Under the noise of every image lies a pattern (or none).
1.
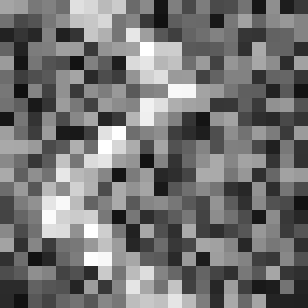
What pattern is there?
a wavy band
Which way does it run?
top to bottom
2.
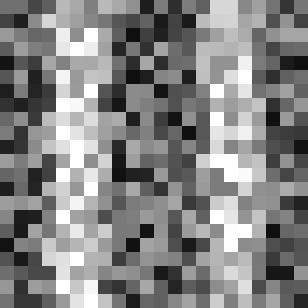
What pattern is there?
vertical stripes
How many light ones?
2
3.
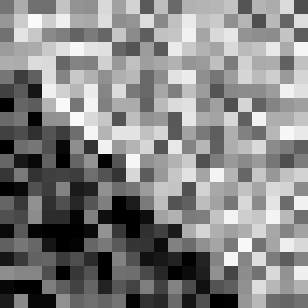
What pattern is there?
a sharp edge
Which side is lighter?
top right
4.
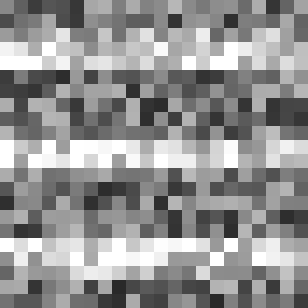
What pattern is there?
horizontal stripes
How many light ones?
3
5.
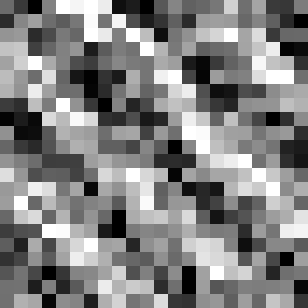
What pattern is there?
diagonal stripes
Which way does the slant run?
top left to bottom right
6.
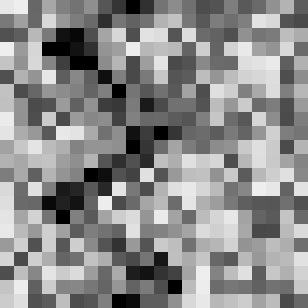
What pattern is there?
a wavy band
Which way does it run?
top to bottom
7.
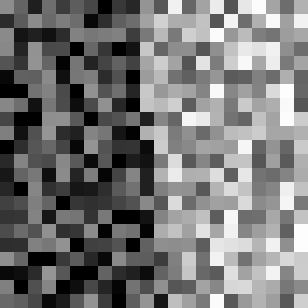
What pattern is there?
a sharp edge
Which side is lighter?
right
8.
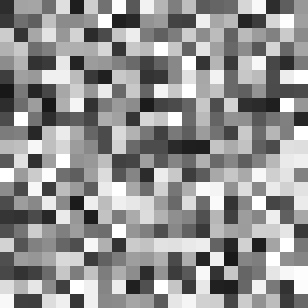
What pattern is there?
only noise
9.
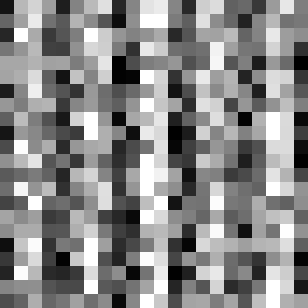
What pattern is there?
vertical stripes
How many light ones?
5
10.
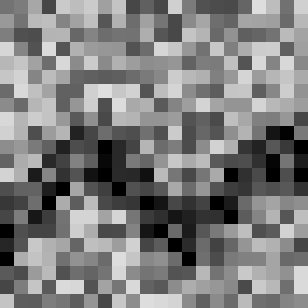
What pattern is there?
a wavy band
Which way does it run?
left to right
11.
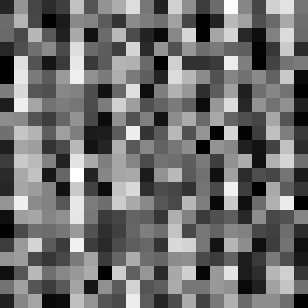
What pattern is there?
vertical stripes
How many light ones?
6
